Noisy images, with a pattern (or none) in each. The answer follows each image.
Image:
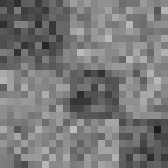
blocks along the diagonal
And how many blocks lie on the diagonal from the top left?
3
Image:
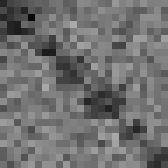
blocks along the diagonal
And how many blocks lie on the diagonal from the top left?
6
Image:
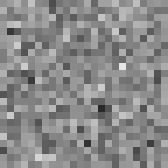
only noise
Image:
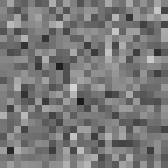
only noise
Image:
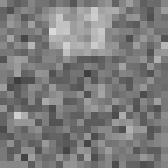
one block
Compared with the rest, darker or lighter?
lighter
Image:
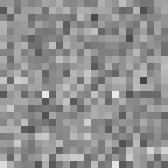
only noise
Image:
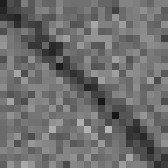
a diagonal band
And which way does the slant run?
top left to bottom right
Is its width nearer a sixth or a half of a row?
a sixth
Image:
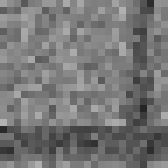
bands of rows crossing bands of columns
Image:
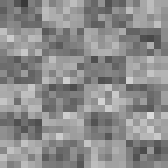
a checkerboard
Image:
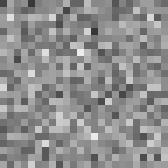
only noise
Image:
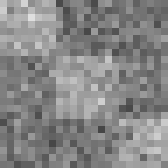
blocks along the diagonal
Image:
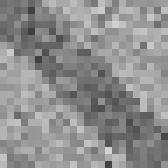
a diagonal band
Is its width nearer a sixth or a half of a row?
a half
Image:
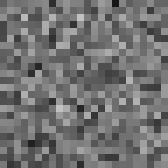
only noise
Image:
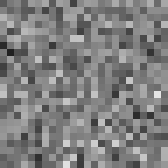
only noise
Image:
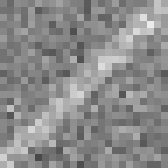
a diagonal band
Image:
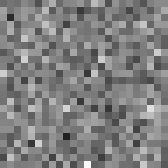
only noise
